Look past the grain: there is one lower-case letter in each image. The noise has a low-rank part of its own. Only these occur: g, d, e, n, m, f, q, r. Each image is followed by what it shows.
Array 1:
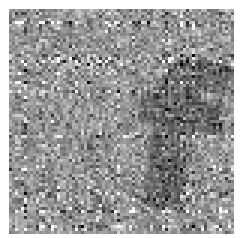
f
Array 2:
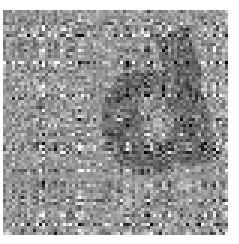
d
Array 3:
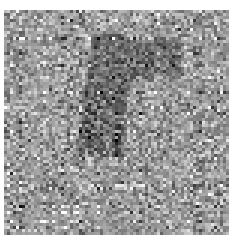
r
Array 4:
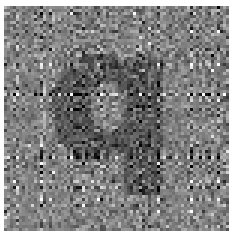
q
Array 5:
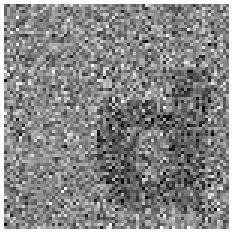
d
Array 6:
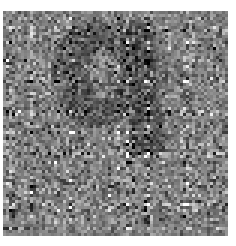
q
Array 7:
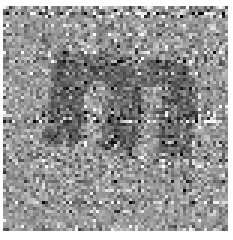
m
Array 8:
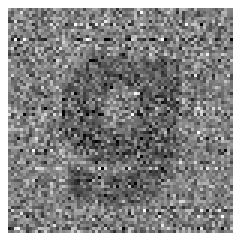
g
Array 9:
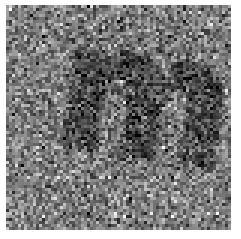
m
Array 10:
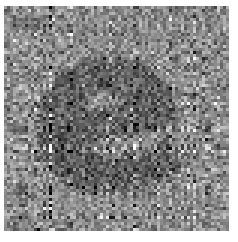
e
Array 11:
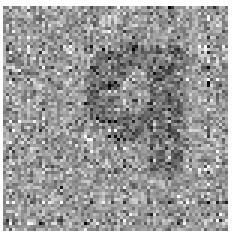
q
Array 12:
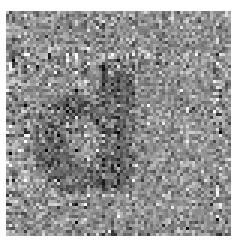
d
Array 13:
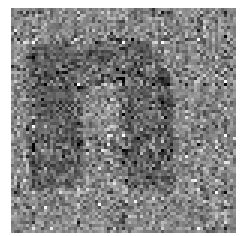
n
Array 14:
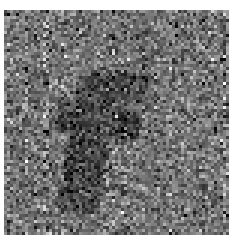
f
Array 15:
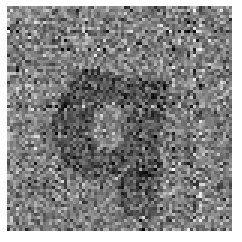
q
